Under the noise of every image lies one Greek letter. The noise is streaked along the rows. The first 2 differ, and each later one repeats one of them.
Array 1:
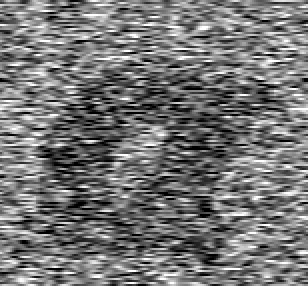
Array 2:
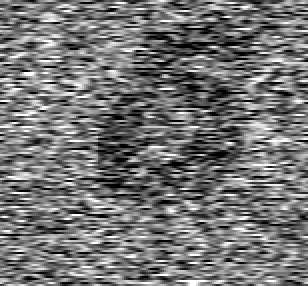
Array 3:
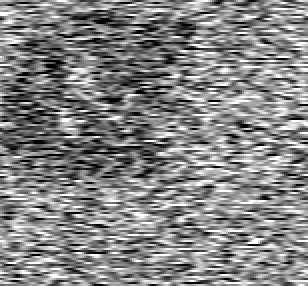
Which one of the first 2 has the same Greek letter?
1
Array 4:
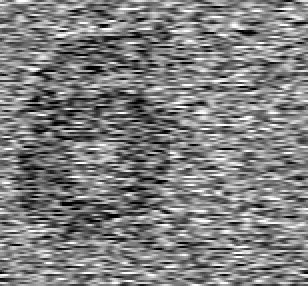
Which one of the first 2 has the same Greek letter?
2
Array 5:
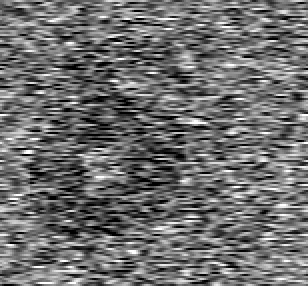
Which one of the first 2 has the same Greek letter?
2
